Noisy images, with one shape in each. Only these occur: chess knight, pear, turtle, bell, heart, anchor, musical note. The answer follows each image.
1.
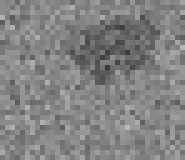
dark chess knight
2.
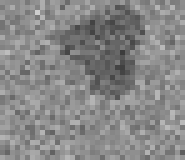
dark heart
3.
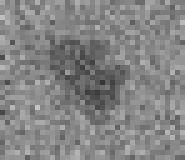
dark chess knight
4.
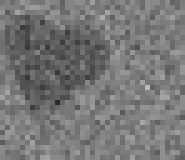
dark heart
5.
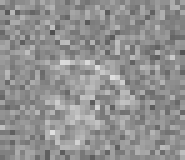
light anchor
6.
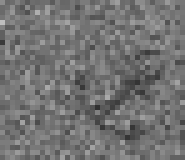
dark anchor
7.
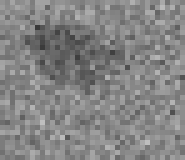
dark chess knight
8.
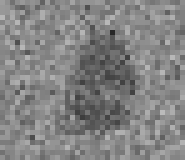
dark chess knight
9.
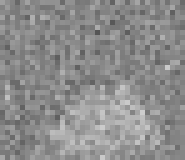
light chess knight
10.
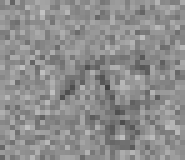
dark anchor
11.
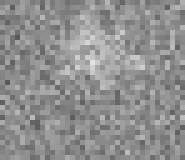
light turtle
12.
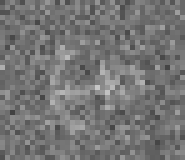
light anchor
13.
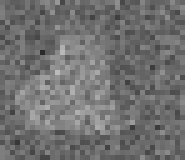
light heart
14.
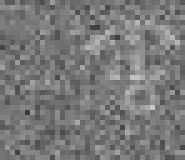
light anchor
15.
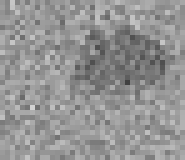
dark chess knight
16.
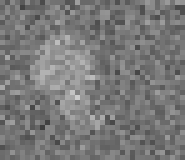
light pear
